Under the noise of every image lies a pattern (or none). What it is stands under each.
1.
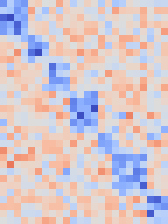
blocks along the diagonal
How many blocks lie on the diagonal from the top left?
7
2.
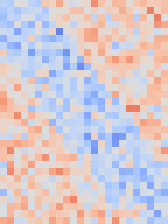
a diagonal band
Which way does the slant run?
top left to bottom right
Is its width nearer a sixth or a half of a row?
a half
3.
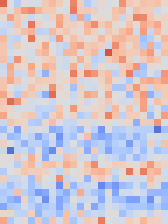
bands of rows
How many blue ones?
2
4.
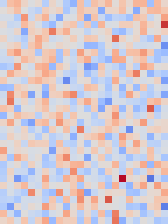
only noise
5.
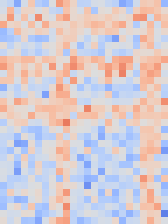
bands of rows crossing bands of columns
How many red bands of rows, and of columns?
3 and 2
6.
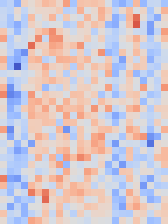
bands of columns
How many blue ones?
3
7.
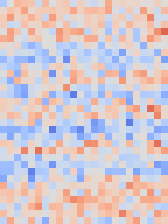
bands of rows
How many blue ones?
4
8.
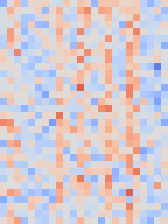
bands of columns
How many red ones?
5
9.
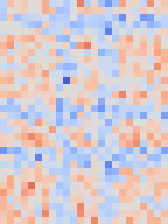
bands of rows crossing bands of columns
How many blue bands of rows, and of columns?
3 and 2
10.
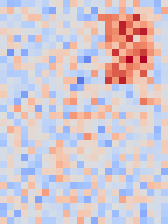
one block
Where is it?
top right
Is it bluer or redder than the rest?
redder
